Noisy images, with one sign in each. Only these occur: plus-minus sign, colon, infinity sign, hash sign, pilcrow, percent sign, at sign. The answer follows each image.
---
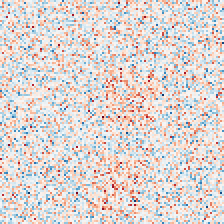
red colon
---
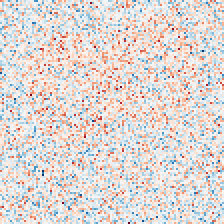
red infinity sign
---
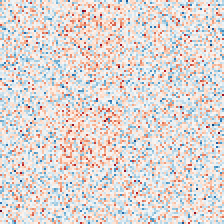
red colon
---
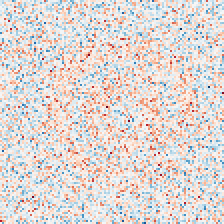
red at sign
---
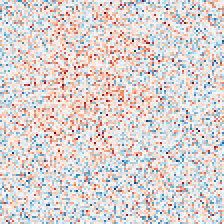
red hash sign
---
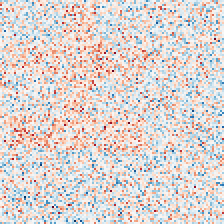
red plus-minus sign
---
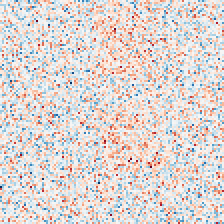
red colon
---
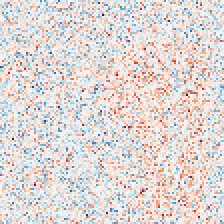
red pilcrow
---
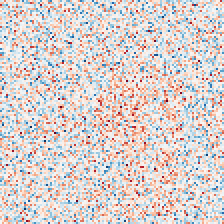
red pilcrow
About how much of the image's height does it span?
two thirds
